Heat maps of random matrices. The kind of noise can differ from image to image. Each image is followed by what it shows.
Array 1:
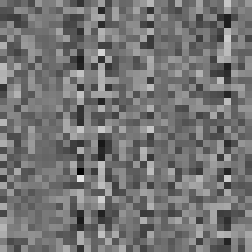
columns of uneven size
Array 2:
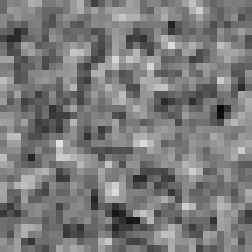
blotchy
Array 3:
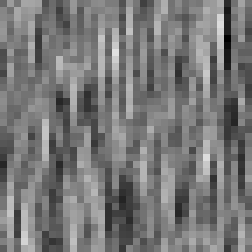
streaked along the columns
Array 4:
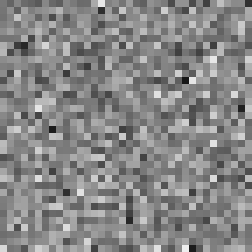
low rank plus noise
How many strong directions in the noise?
five to eight
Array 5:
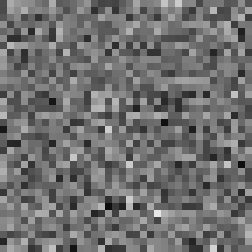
low rank plus noise
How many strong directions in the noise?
three or four
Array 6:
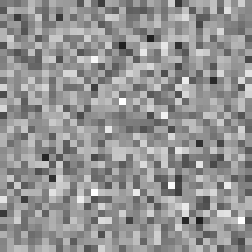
independent entries
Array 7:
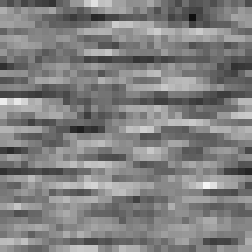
streaked along the rows
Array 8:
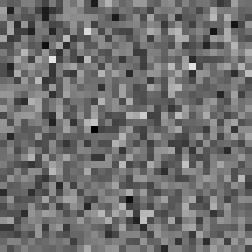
independent entries
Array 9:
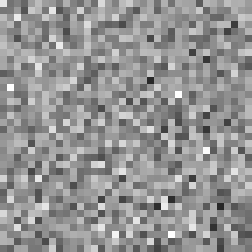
independent entries
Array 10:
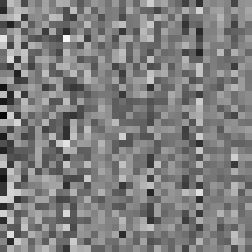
columns of uneven size
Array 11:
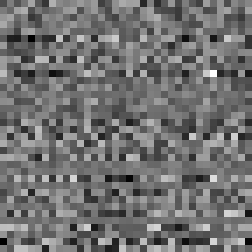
rows of uneven size
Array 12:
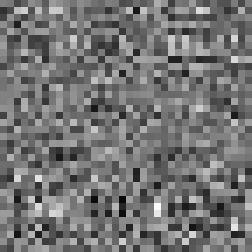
low rank plus noise
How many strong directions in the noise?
three or four
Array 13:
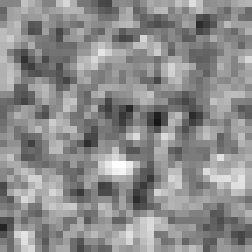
blotchy
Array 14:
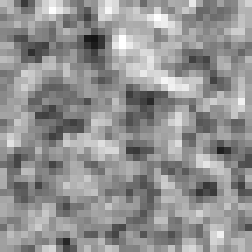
blotchy
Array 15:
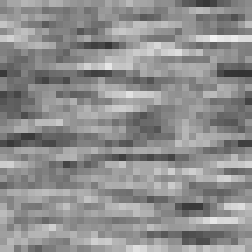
streaked along the rows
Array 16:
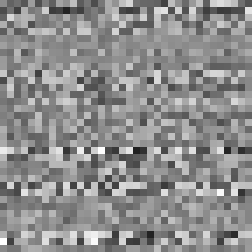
rows of uneven size
